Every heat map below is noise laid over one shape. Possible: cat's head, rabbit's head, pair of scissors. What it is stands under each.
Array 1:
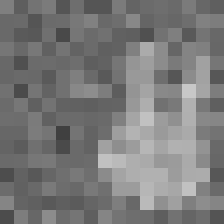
rabbit's head
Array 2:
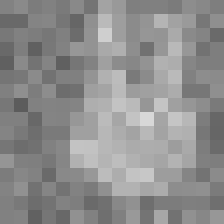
rabbit's head
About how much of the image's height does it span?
nearly all
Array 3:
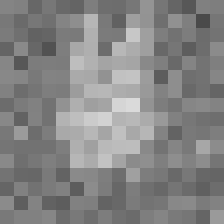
rabbit's head
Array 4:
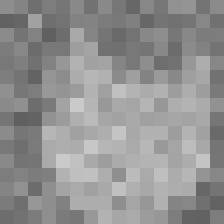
cat's head
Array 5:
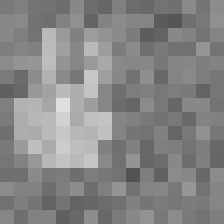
rabbit's head
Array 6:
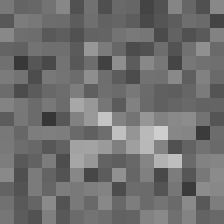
pair of scissors
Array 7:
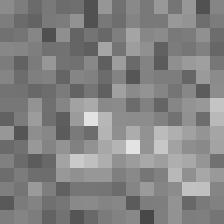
pair of scissors
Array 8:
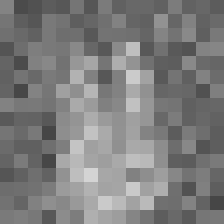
rabbit's head
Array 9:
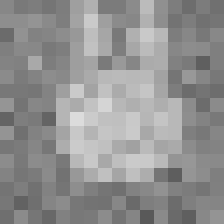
rabbit's head
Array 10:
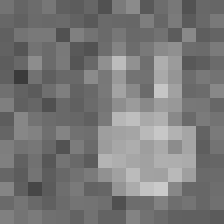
rabbit's head
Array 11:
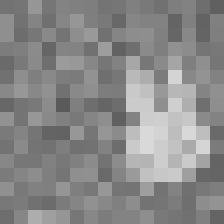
rabbit's head
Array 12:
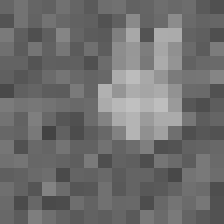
rabbit's head
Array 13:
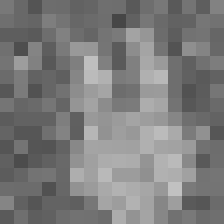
rabbit's head
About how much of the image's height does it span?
nearly all
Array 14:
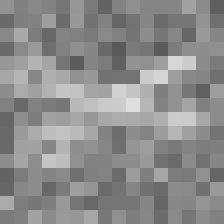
pair of scissors
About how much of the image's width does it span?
nearly all
